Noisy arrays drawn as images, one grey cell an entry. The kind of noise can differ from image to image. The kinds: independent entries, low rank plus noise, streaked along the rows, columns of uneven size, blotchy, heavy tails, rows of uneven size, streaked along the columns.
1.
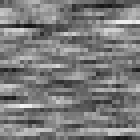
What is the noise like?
streaked along the rows
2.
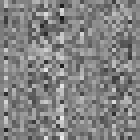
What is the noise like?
columns of uneven size
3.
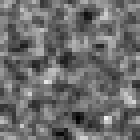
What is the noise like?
blotchy
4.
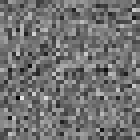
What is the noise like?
low rank plus noise
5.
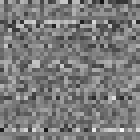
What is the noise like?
rows of uneven size
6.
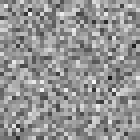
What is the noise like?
independent entries
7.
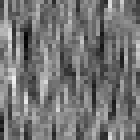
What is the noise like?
streaked along the columns
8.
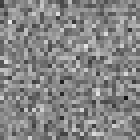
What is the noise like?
independent entries
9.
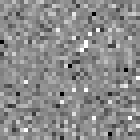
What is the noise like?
heavy tails
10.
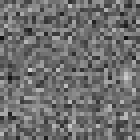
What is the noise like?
low rank plus noise
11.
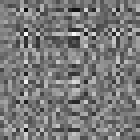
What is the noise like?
low rank plus noise
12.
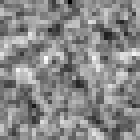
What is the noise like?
blotchy
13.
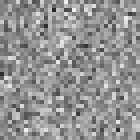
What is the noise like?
independent entries
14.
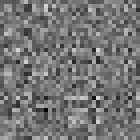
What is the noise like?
low rank plus noise
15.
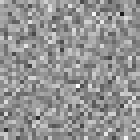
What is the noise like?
independent entries
